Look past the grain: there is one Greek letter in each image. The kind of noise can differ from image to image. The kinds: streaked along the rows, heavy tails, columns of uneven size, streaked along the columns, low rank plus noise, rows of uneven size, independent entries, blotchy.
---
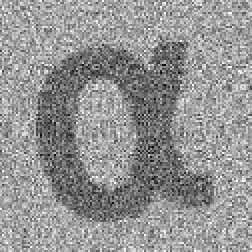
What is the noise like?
low rank plus noise
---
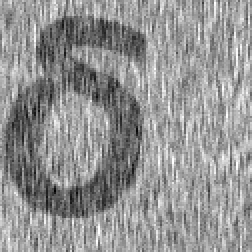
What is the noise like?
streaked along the columns
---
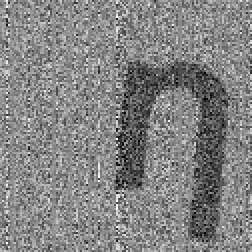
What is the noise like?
columns of uneven size
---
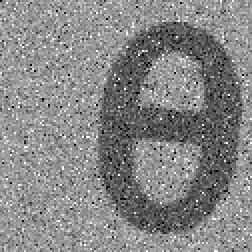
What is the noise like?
heavy tails
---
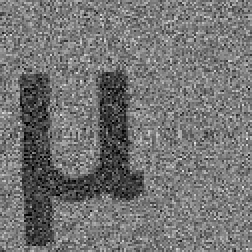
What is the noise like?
low rank plus noise
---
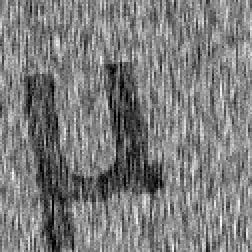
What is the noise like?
streaked along the columns
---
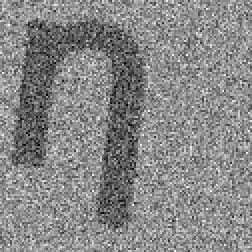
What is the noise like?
independent entries
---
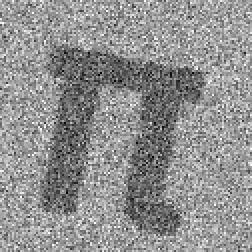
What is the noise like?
independent entries
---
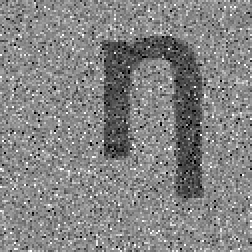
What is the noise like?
heavy tails
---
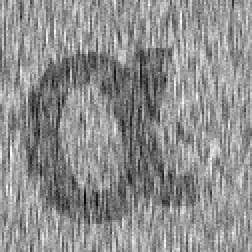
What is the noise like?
streaked along the columns
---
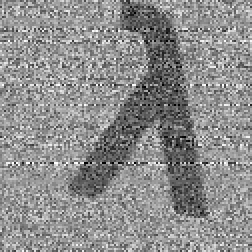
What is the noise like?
rows of uneven size
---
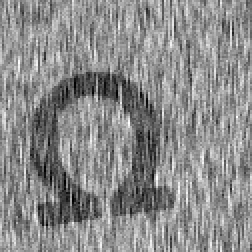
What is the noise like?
streaked along the columns
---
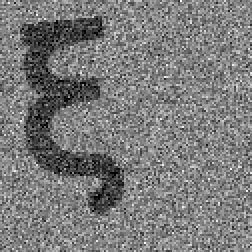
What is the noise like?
independent entries
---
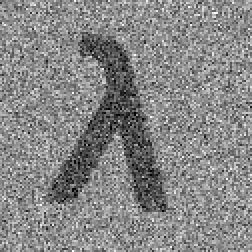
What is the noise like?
independent entries
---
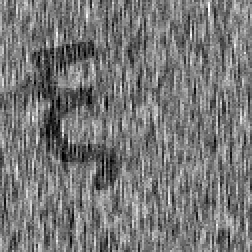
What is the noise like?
streaked along the columns
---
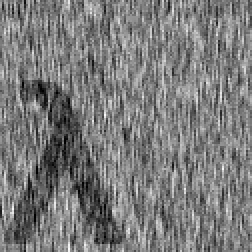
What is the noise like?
streaked along the columns
